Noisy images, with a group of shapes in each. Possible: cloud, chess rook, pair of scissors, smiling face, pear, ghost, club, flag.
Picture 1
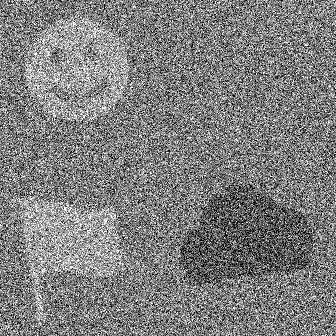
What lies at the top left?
smiling face
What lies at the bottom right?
cloud
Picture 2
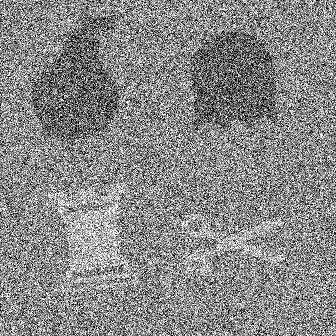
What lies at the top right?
ghost
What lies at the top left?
pear
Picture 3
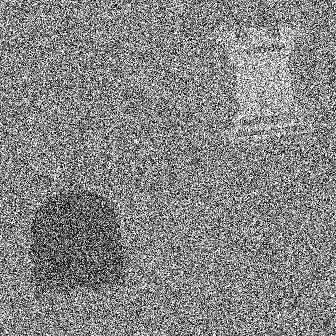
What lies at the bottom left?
ghost
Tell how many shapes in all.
2
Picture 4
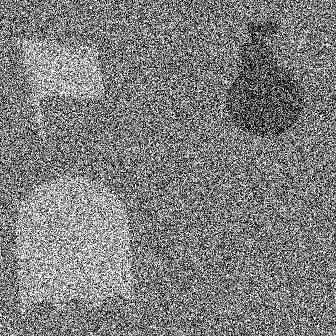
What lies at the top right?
pear
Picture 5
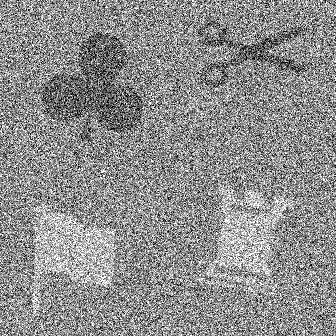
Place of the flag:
bottom left
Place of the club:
top left
